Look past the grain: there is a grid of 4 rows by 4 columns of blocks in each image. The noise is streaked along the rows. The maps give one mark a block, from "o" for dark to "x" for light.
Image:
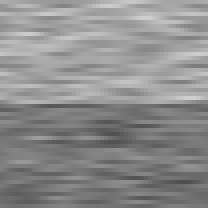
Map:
x x x x
x x x x
o o o o
o o o o
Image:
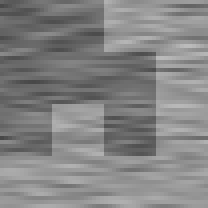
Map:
o o x x
o o o x
o x o x
x x x x
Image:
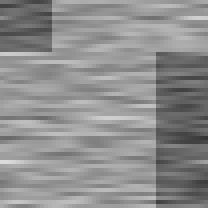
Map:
o x x x
x x x o
x x x o
x x x o
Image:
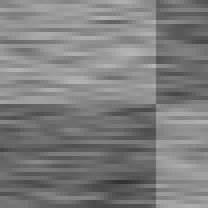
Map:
x x x o
x x x o
o o o x
o o o x
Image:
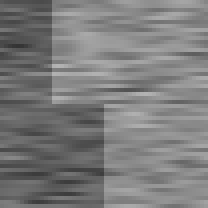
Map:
o x x x
o x x x
o o x x
o o x x
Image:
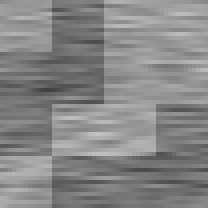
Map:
x o x x
o o x x
o x x o
x o o o
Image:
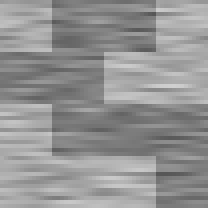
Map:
x o o x
o o x x
x o o o
x x x o
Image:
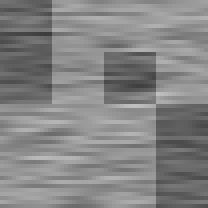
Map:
o x x x
o x o x
x x x o
x x x o
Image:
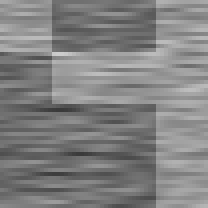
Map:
x o o x
o x x x
o o o x
o o o x
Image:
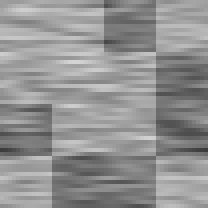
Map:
x x o x
x x x o
o x x o
x o o x
